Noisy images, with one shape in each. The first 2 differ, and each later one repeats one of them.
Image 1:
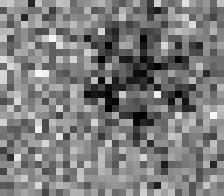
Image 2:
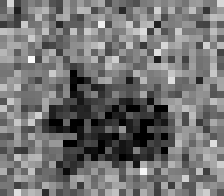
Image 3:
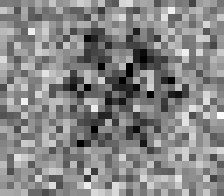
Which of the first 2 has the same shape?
1
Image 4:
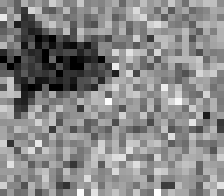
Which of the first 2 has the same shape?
2
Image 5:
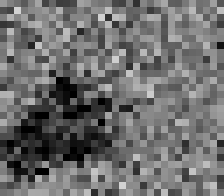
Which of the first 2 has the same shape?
2
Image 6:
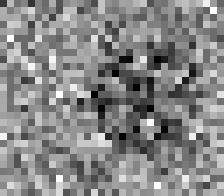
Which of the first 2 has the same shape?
1
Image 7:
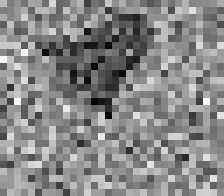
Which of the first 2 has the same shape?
2
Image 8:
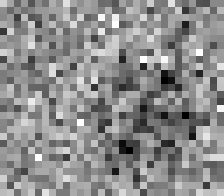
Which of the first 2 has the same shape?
1
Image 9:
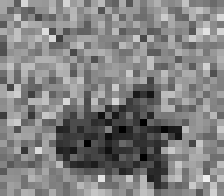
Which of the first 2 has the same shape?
2
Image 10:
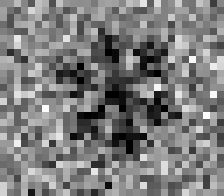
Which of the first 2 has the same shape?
1
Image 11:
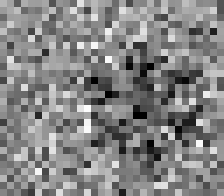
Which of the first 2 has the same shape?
1
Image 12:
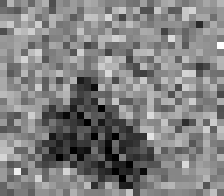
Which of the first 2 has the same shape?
2
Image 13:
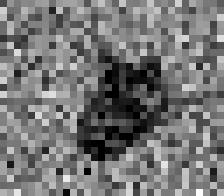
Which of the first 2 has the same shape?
2
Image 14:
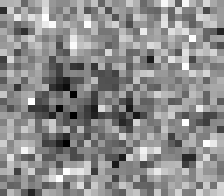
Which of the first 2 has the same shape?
1
